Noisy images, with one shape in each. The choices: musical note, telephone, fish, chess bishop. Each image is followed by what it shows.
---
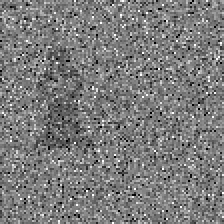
dark chess bishop
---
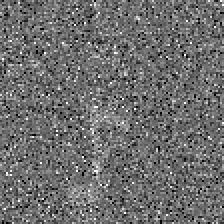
light musical note
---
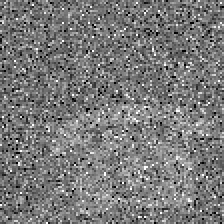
light telephone
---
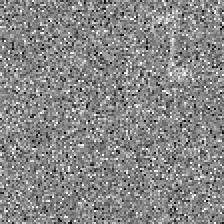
light musical note, top right
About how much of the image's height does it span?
a third
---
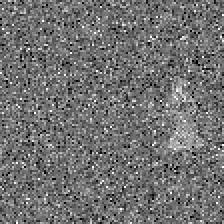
light chess bishop, middle right
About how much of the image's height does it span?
a third
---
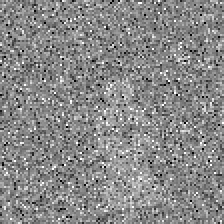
light chess bishop
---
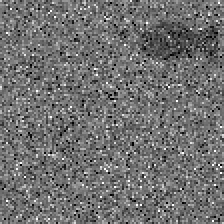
dark fish, top right
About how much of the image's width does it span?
a third
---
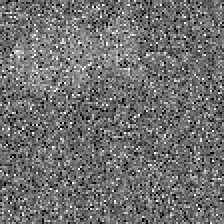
light fish
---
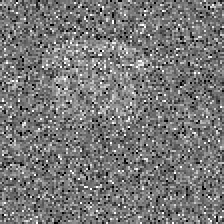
light telephone
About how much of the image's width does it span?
half
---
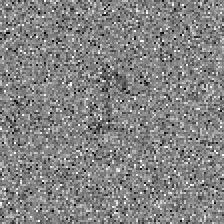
dark musical note, centre
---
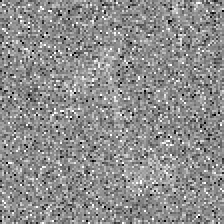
light musical note
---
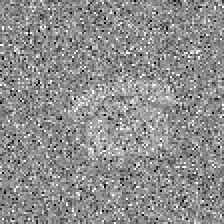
light telephone
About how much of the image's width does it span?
half
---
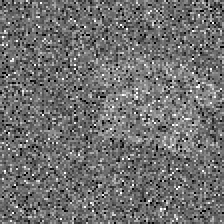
light telephone
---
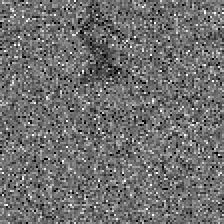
dark chess bishop, top middle
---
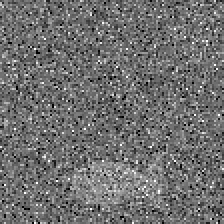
light fish, bottom middle
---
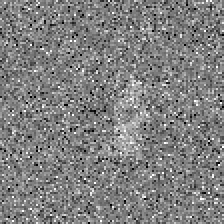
light chess bishop, centre
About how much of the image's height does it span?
a third
